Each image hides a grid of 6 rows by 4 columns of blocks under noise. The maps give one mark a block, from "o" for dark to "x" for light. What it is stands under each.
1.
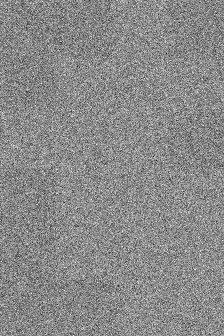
ooxo
oxxx
xxxo
oxxx
oxxx
ooxx
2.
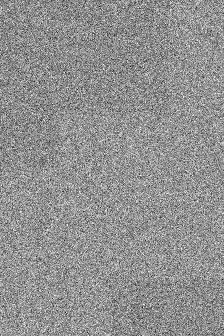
ooox
ooox
oxxx
xxxx
xxxx
xxoo
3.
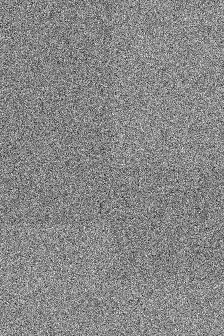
ooxx
ooxx
ooxx
oooo
xxoo
xxxx
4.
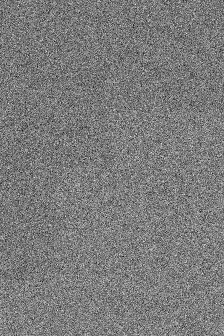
oooo
oooo
ooxx
oxxx
oxxx
xxxx
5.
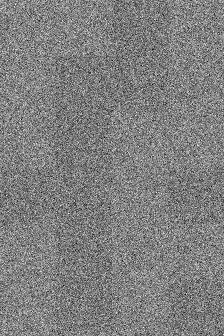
xxox
xoox
xoxx
ooxo
xoxx
xoxo
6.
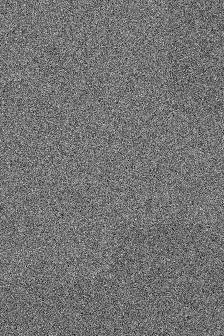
xxxo
xxxo
xxxx
xxxx
xxoo
oooo
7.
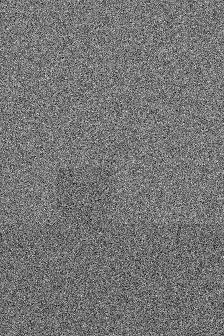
xxxx
xxxx
xxxx
xoxx
oooo
oooo
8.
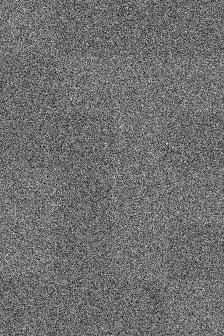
xooo
oxxx
ooxo
xoxx
xoxo
ooox
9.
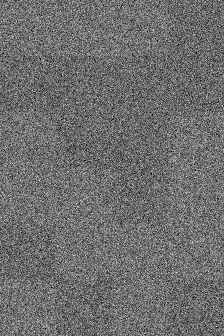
xxxo
oooo
xoox
xxox
oxxx
xoxo
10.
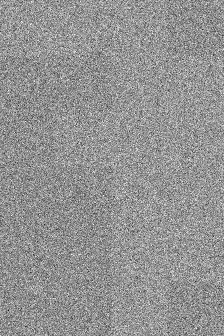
xxxo
ooxx
oxxx
ooxx
ooxx
ooxo
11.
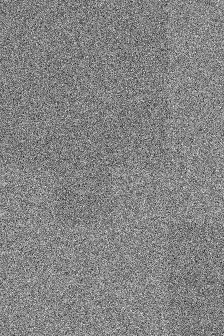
ooox
ooox
ooox
xoxx
xxxo
xxxo
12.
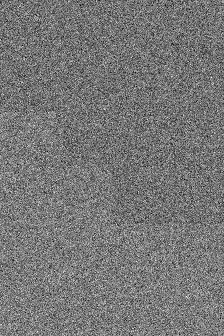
oooo
oooo
xooo
xxoo
xxxx
xxxx
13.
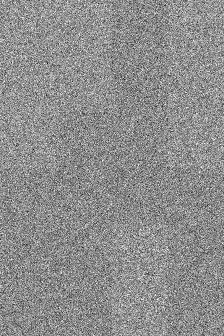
xxox
xxox
xoox
oooo
ooxo
ooxo
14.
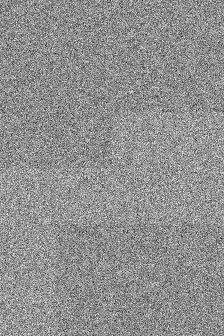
oooo
oooo
ooxx
xxxx
xooo
xooo
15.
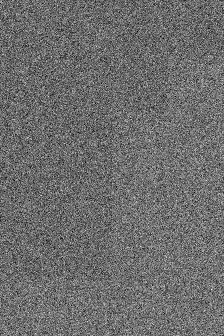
oooo
ooox
ooxx
ooxx
ooxx
xxxx
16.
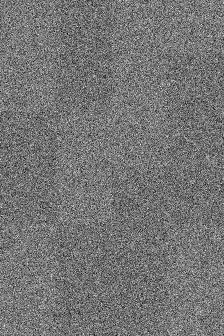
xoxx
xoxo
oxxo
oxoo
xoox
xoox
